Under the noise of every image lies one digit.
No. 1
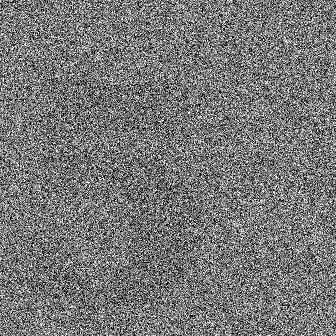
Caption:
dark 5
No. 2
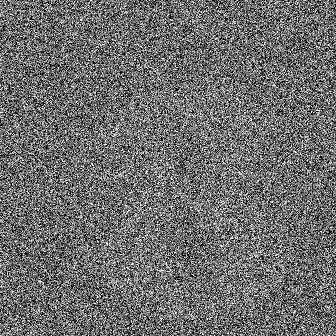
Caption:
light 8
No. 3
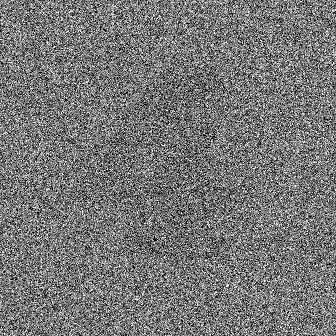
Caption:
dark 4
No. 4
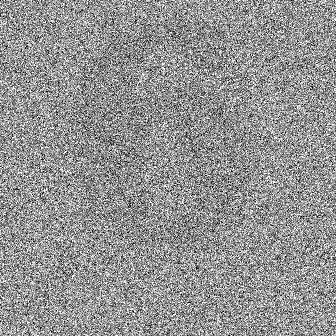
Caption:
dark 6
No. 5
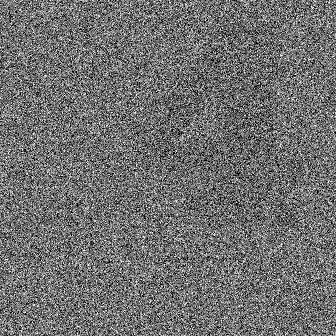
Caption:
dark 4
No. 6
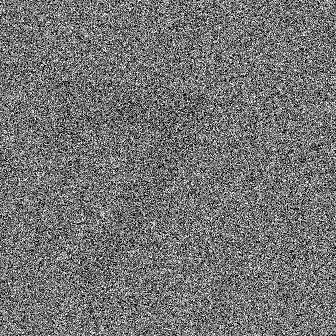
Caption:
dark 7
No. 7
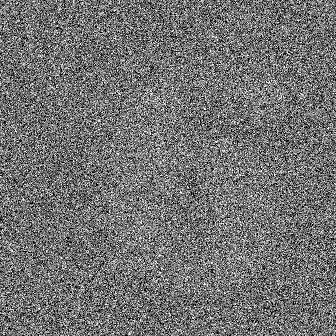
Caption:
light 6
